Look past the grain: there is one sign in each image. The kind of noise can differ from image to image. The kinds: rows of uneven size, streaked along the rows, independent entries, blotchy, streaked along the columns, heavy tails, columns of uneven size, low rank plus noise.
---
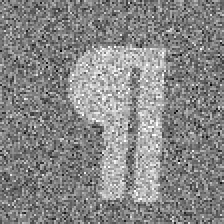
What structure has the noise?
independent entries
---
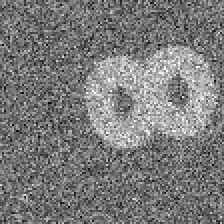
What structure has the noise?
independent entries
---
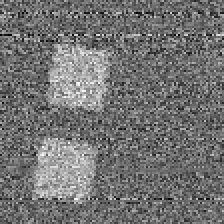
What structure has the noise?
rows of uneven size
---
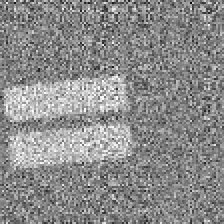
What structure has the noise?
low rank plus noise
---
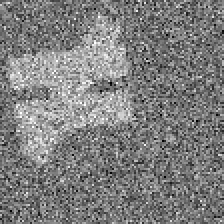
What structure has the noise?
independent entries
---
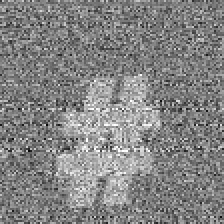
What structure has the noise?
rows of uneven size
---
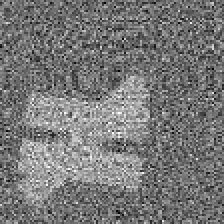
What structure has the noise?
low rank plus noise
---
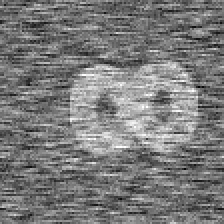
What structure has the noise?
streaked along the rows
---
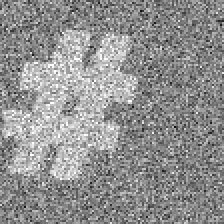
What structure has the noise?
independent entries
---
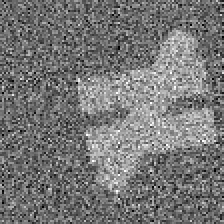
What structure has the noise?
low rank plus noise
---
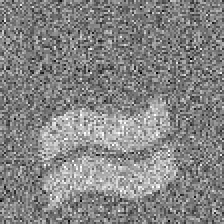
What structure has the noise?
low rank plus noise
